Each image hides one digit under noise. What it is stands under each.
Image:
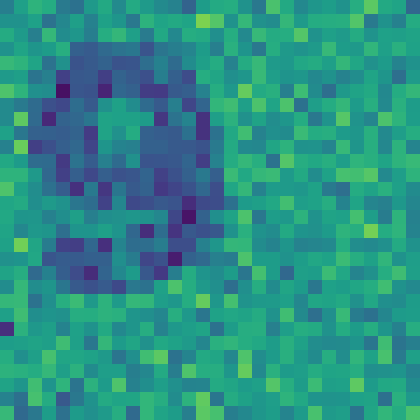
dark 9
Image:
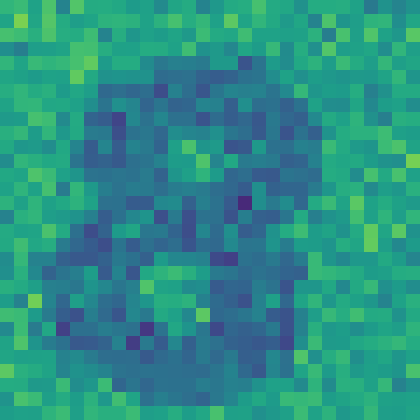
dark 8
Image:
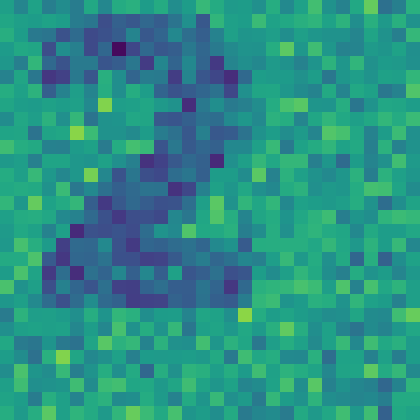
dark 2
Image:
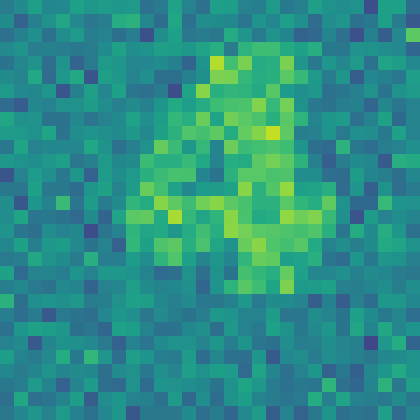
light 4
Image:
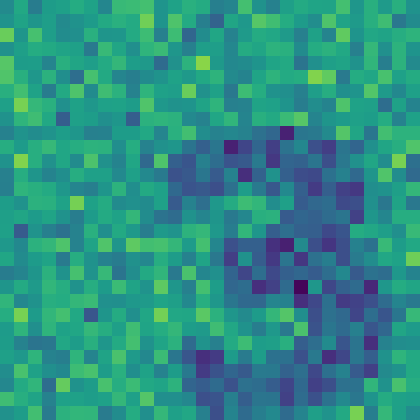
dark 3
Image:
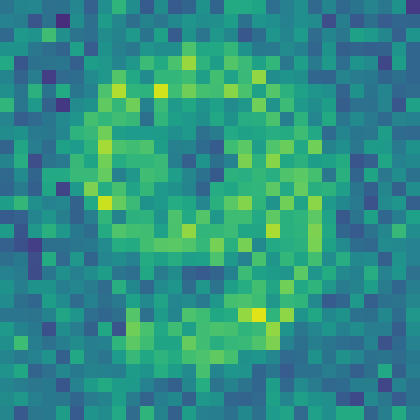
light 9
